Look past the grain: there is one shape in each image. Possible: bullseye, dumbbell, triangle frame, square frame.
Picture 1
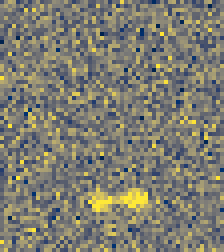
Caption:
light dumbbell, bottom middle
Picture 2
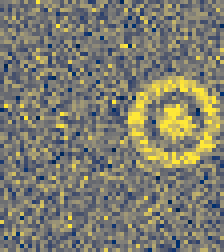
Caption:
light bullseye, middle right
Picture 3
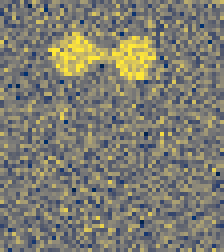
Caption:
light dumbbell
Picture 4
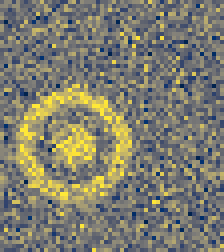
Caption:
light bullseye
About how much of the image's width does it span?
half
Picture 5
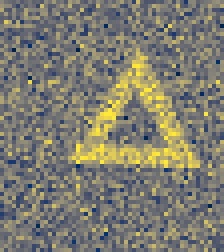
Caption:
light triangle frame
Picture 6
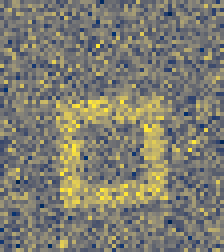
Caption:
light square frame
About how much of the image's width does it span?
half
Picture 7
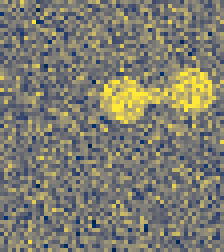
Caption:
light dumbbell
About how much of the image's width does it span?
half
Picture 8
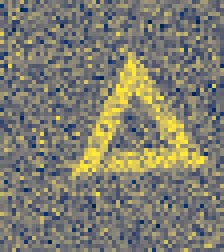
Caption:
light triangle frame
